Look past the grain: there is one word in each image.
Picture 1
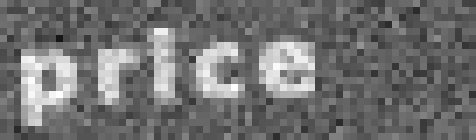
price
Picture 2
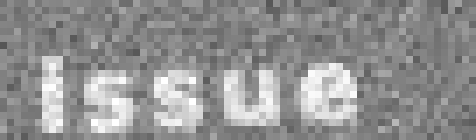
issue
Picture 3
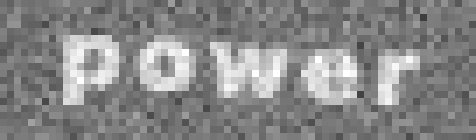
power
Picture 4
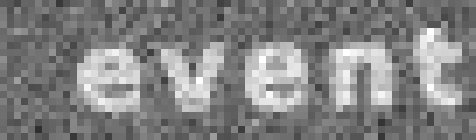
event
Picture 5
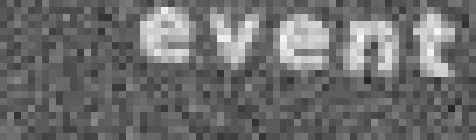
event
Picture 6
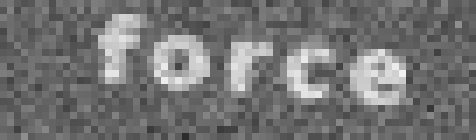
force
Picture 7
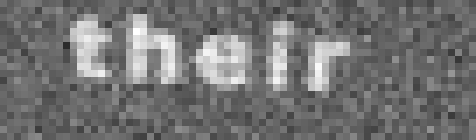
their
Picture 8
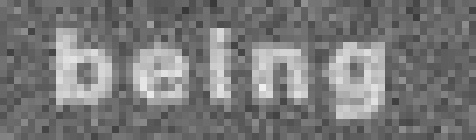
being
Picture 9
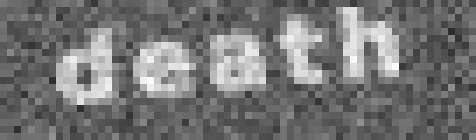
death
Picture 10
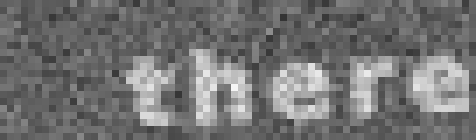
there
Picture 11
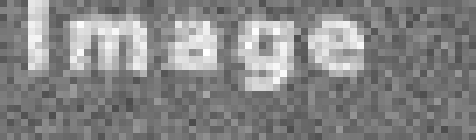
image
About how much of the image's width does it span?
two thirds
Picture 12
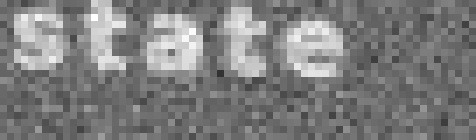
state
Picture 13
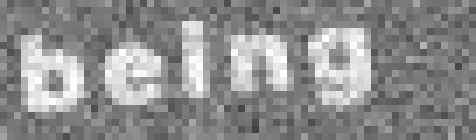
being
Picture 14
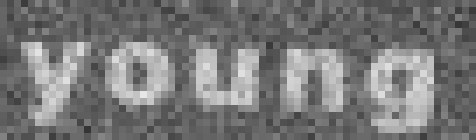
young
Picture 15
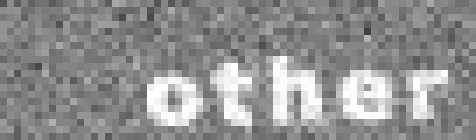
other
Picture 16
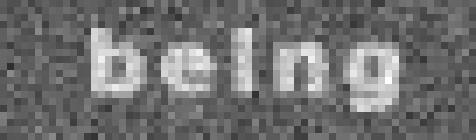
being
